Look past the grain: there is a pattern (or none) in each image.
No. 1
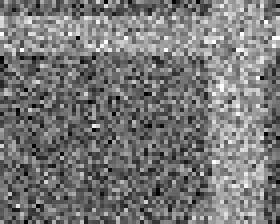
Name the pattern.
bands of rows crossing bands of columns
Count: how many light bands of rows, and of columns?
1 and 1
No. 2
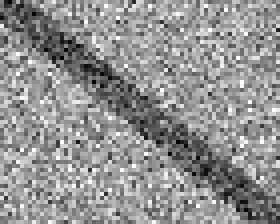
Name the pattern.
a diagonal band
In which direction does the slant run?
top left to bottom right
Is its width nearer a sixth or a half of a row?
a sixth
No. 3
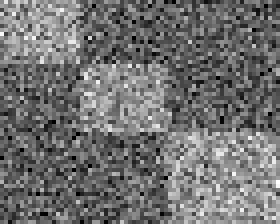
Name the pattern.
blocks along the diagonal
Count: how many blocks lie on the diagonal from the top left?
3
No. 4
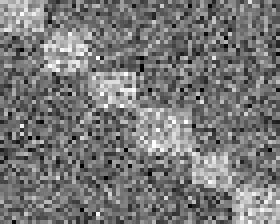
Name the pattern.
blocks along the diagonal
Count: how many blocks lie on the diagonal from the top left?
6
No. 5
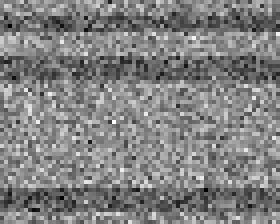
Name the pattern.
bands of rows
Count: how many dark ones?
3
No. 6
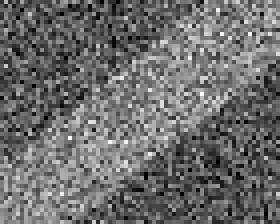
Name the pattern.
a diagonal band
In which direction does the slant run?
bottom left to top right
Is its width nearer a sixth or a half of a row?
a half
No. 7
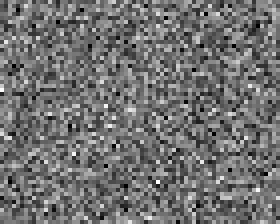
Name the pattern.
only noise
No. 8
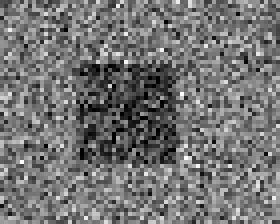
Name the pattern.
one block
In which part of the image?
centre
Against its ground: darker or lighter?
darker
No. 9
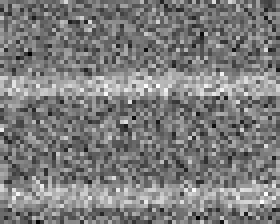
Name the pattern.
bands of rows
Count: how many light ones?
2
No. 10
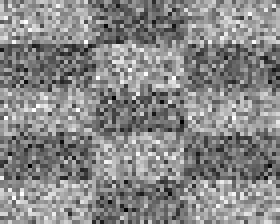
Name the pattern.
a checkerboard
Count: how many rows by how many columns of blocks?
5 by 3
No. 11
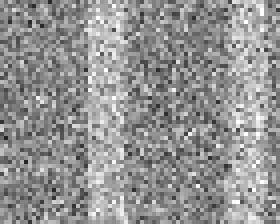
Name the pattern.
bands of columns
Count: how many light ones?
2
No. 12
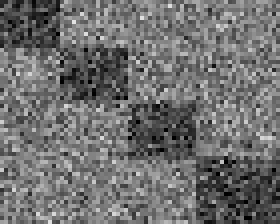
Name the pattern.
blocks along the diagonal
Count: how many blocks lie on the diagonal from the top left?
4
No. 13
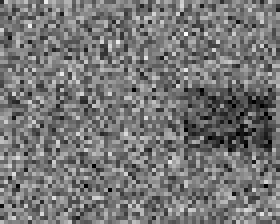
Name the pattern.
one block
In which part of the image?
middle right
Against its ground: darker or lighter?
darker
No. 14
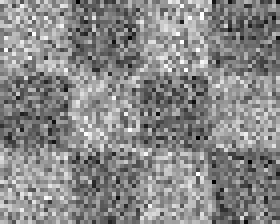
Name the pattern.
a checkerboard
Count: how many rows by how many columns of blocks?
3 by 4
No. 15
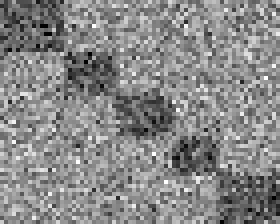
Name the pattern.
blocks along the diagonal
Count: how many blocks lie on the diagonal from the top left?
5
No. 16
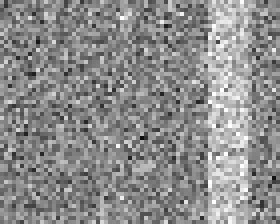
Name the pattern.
one band of columns
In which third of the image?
right
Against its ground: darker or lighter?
lighter
